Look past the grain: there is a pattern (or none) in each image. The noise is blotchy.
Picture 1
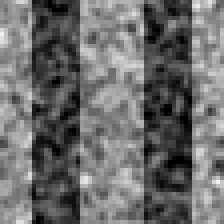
vertical stripes
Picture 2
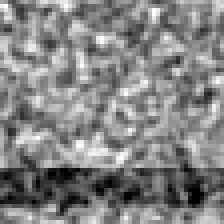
one horizontal stripe
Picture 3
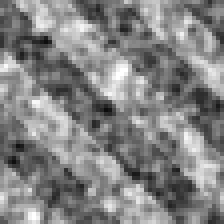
diagonal stripes
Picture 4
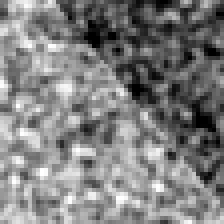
a sharp edge
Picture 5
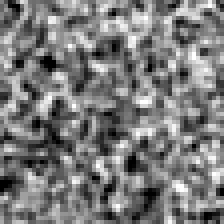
only noise
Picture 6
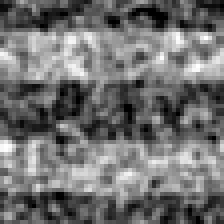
horizontal stripes
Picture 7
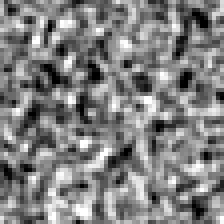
only noise
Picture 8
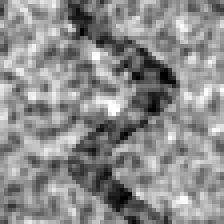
a wavy band
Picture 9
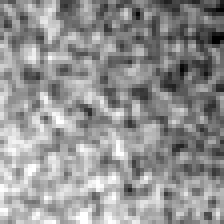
a smooth slope
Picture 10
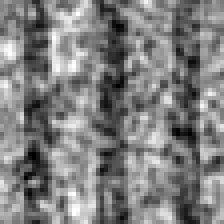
vertical stripes
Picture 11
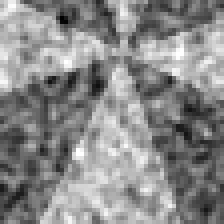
spokes from one point
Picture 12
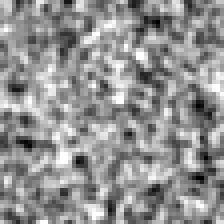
only noise
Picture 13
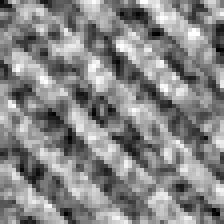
diagonal stripes
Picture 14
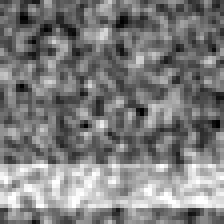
one horizontal stripe
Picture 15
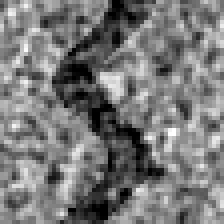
a wavy band
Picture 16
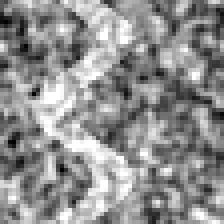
a wavy band
